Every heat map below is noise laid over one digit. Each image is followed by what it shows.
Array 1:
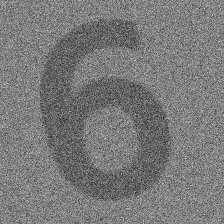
6
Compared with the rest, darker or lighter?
darker
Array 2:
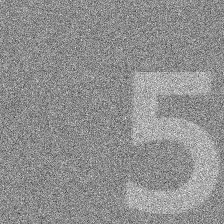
5
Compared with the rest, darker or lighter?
lighter
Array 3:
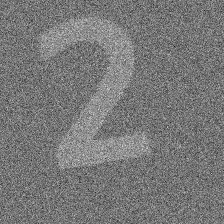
2
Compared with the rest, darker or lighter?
lighter
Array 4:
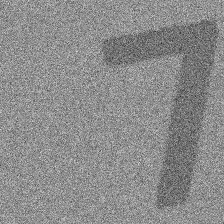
7
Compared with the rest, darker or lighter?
darker
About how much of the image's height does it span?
nearly all
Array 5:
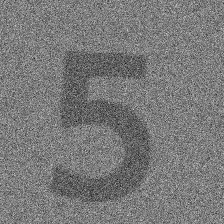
5
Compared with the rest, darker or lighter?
darker
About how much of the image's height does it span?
two thirds
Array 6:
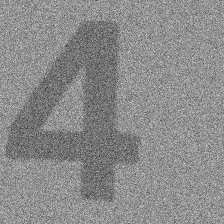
4
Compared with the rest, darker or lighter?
darker
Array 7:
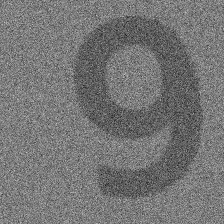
9
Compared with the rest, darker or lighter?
darker
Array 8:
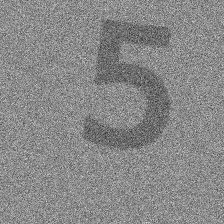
5
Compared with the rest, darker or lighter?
darker
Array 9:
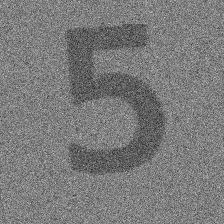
5
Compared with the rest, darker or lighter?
darker
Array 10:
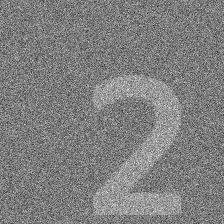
2
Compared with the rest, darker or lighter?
lighter
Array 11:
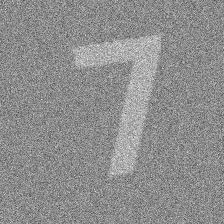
7
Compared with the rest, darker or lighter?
lighter
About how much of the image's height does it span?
two thirds
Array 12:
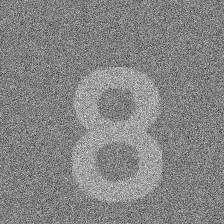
8
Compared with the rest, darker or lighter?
lighter
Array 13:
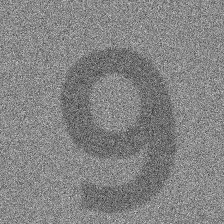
9
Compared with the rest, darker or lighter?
darker
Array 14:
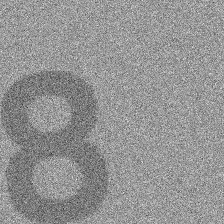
8
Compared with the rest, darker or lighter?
darker
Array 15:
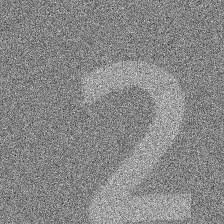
2
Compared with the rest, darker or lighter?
lighter
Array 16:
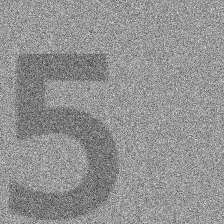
5
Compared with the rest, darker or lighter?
darker
